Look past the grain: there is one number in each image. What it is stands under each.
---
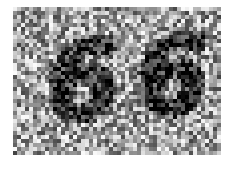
66
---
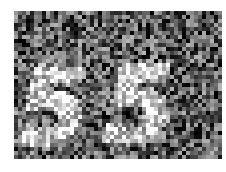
55
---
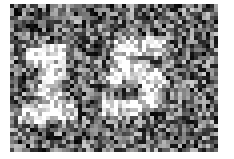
15
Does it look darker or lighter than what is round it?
lighter
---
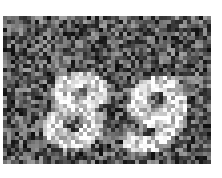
89
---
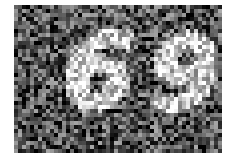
69
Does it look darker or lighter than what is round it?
lighter
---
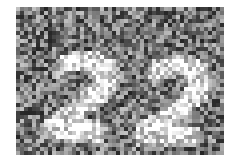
22
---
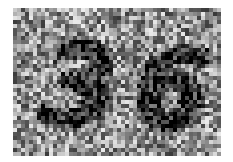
36
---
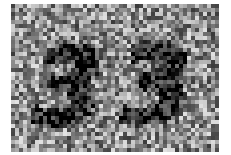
33
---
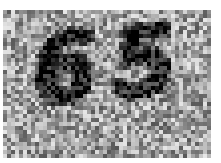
65
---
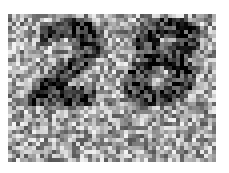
28
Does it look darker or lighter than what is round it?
darker
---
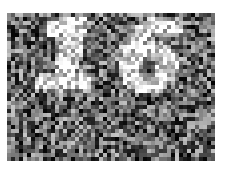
16
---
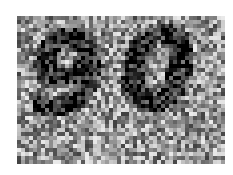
90
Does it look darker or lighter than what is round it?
darker
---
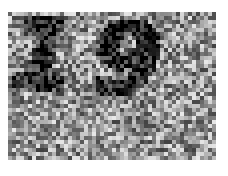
19
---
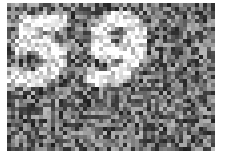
59
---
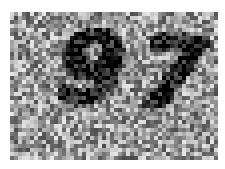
97
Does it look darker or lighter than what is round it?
darker
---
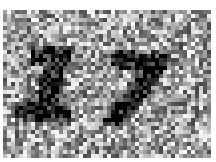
17
